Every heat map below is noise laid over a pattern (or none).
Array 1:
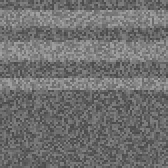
bands of rows
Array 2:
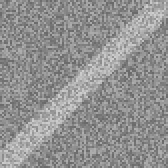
a diagonal band
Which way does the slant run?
bottom left to top right
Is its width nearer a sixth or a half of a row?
a sixth
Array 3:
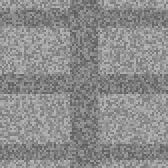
bands of rows crossing bands of columns
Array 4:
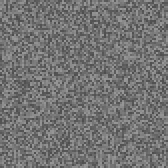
only noise
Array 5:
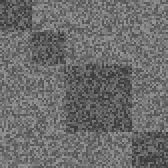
blocks along the diagonal
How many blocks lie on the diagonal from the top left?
4
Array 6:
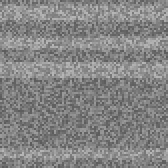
bands of rows
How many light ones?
4
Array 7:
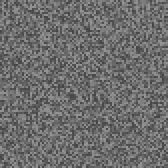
only noise
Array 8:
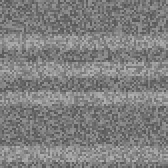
bands of rows
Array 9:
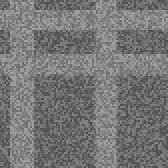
bands of rows crossing bands of columns
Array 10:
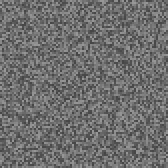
only noise
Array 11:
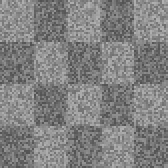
a checkerboard
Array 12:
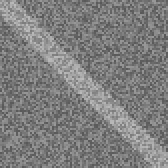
a diagonal band
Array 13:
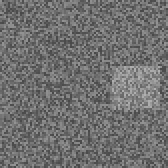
one block
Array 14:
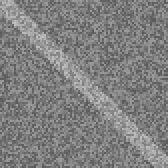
a diagonal band
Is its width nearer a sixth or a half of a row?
a sixth
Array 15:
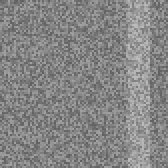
one band of columns
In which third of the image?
right
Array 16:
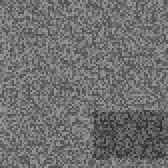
one block
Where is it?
bottom right
